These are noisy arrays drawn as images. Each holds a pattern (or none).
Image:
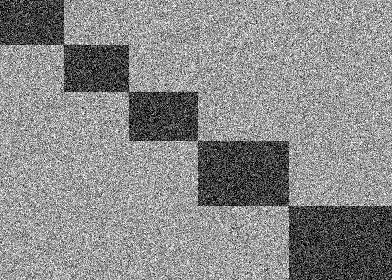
blocks along the diagonal
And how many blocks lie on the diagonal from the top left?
5
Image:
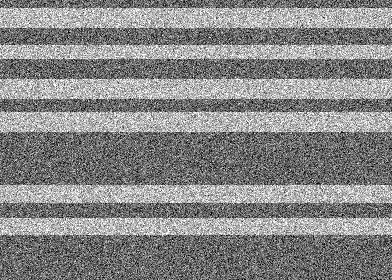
bands of rows
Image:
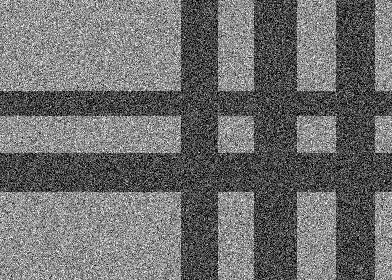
bands of rows crossing bands of columns
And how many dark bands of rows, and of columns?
2 and 3
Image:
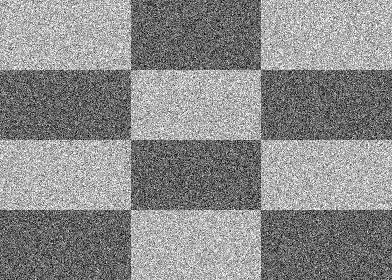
a checkerboard
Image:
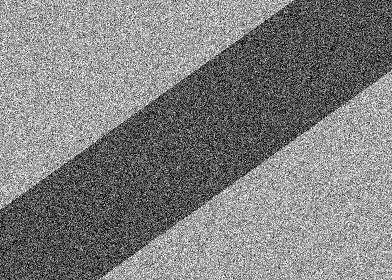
a diagonal band
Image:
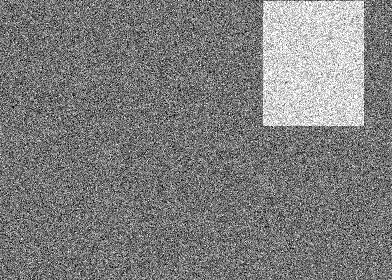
one block
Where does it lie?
top right
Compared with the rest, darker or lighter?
lighter
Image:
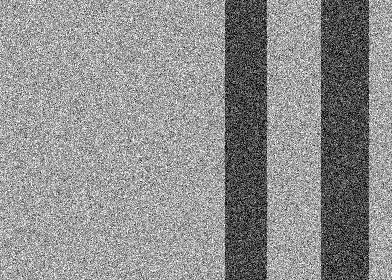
bands of columns
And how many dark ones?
2
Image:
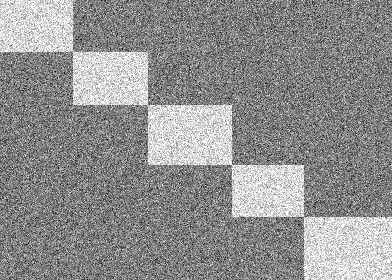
blocks along the diagonal
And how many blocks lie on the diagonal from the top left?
5
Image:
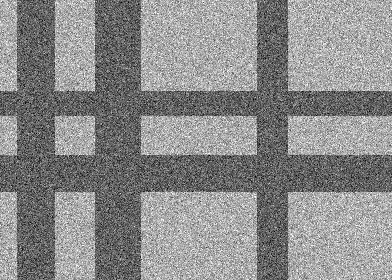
bands of rows crossing bands of columns
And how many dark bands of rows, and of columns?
2 and 3
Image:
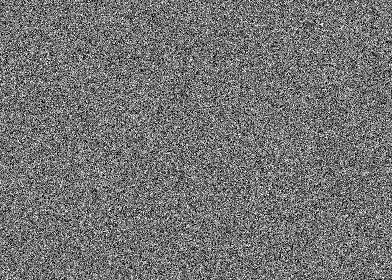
only noise
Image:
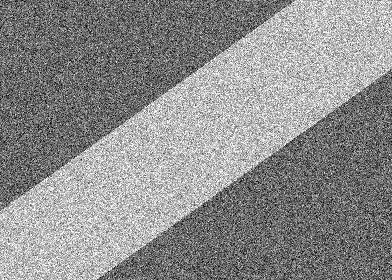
a diagonal band
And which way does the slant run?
bottom left to top right
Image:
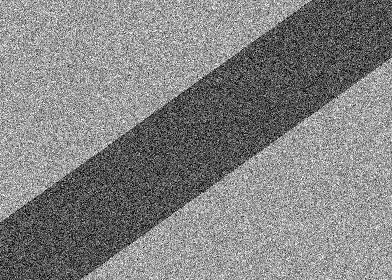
a diagonal band
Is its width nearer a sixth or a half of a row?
a half
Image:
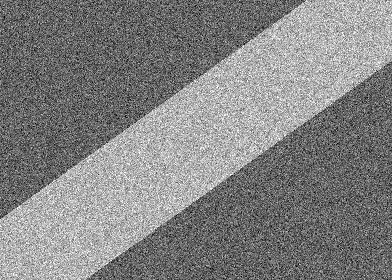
a diagonal band
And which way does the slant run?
bottom left to top right
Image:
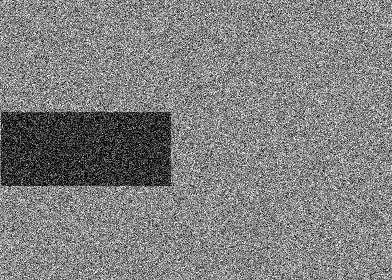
one block
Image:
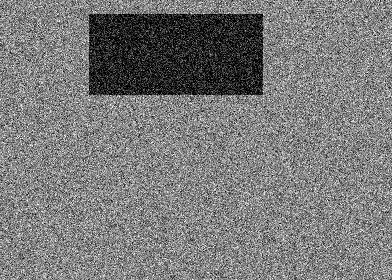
one block
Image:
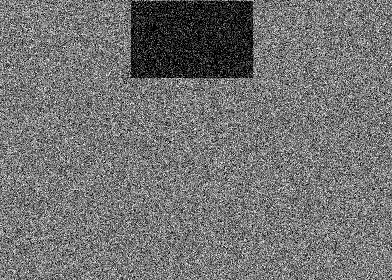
one block
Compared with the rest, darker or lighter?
darker
